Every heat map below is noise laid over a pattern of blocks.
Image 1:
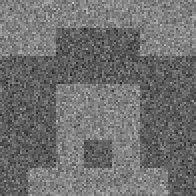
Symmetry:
left and right mirror each other
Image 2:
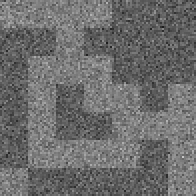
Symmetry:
mirrored about the diagonal from the bottom left
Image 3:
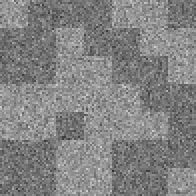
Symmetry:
mirrored about the diagonal from the bottom left
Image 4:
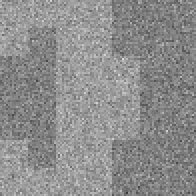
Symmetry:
top and bottom mirror each other
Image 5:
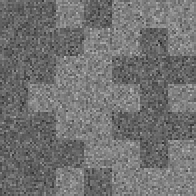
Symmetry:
top and bottom mirror each other
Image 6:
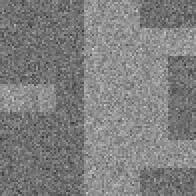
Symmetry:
top and bottom mirror each other
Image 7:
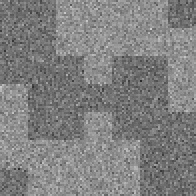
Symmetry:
the same after a half turn
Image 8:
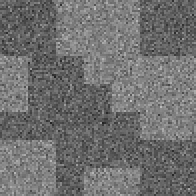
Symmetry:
mirrored about the diagonal from the bottom left
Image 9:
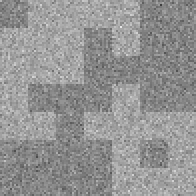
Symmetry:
mirrored about the diagonal from the top left
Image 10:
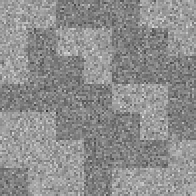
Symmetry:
mirrored about the diagonal from the bottom left
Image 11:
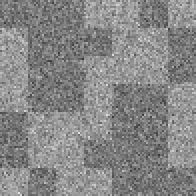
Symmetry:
the same after a half turn
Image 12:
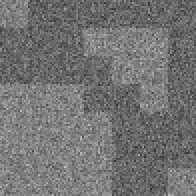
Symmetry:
mirrored about the diagonal from the bottom left
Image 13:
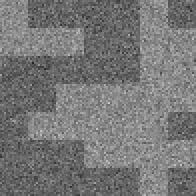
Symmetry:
no symmetry
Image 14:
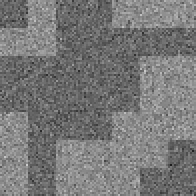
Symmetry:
mirrored about the diagonal from the top left
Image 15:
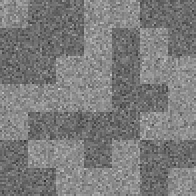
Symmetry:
mirrored about the diagonal from the top left
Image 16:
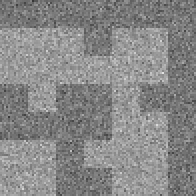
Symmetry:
mirrored about the diagonal from the bottom left
